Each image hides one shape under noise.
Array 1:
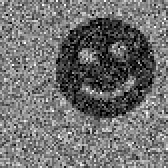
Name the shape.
smiling face
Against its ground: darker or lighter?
darker
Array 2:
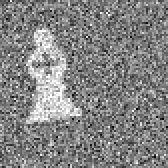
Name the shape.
chess bishop
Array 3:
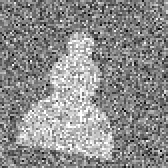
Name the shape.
chess pawn
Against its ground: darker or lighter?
lighter
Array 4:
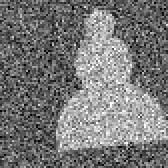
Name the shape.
chess pawn
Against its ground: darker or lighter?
lighter
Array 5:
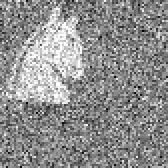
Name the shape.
chess knight
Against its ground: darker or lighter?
lighter
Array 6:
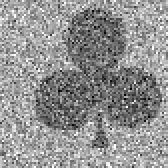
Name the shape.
club
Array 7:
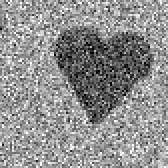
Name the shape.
heart
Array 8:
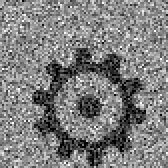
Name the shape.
gear
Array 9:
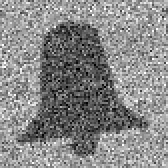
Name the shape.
bell
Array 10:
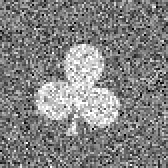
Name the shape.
club
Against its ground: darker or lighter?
lighter
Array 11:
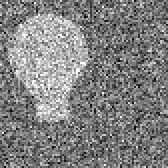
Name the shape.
light bulb
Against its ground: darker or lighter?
lighter
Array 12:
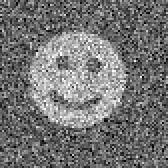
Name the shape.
smiling face
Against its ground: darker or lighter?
lighter
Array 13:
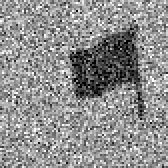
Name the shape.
flag
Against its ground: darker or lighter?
darker
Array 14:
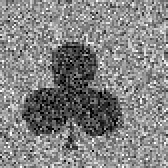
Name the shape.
club
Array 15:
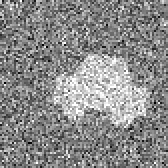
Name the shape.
car
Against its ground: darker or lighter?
lighter
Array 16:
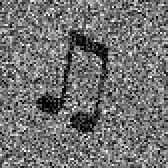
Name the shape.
pair of musical notes
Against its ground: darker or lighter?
darker
